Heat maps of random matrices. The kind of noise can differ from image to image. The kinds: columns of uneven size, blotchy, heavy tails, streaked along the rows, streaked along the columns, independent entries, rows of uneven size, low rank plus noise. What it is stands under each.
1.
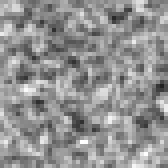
blotchy
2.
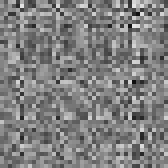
low rank plus noise
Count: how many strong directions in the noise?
two
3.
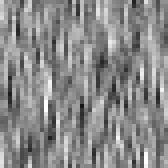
streaked along the columns
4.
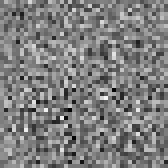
low rank plus noise
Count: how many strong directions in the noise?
five to eight
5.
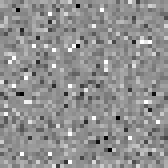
heavy tails
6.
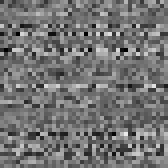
rows of uneven size
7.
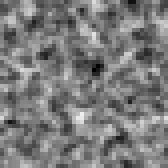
blotchy
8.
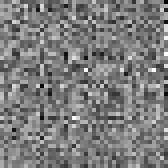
low rank plus noise
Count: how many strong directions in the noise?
three or four
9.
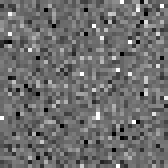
heavy tails
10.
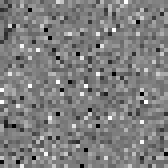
heavy tails
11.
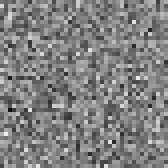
independent entries
